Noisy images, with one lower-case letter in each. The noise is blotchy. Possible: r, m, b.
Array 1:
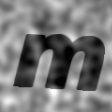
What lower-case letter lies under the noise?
m
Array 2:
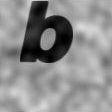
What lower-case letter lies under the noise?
b
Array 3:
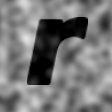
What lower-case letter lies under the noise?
r
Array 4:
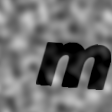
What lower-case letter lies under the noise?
m
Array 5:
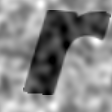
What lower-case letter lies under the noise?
r
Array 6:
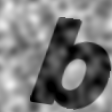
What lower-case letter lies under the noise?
b
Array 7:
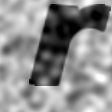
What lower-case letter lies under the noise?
r
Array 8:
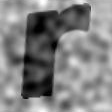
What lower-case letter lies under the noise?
r
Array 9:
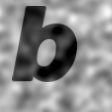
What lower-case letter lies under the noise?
b
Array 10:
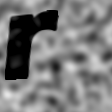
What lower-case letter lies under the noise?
r
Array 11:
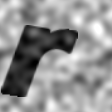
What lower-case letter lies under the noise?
r
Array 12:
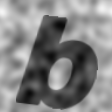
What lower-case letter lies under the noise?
b
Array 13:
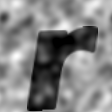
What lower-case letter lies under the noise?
r
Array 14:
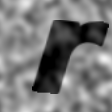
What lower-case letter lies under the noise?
r
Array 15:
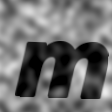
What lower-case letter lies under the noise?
m
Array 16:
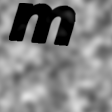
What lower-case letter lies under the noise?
m
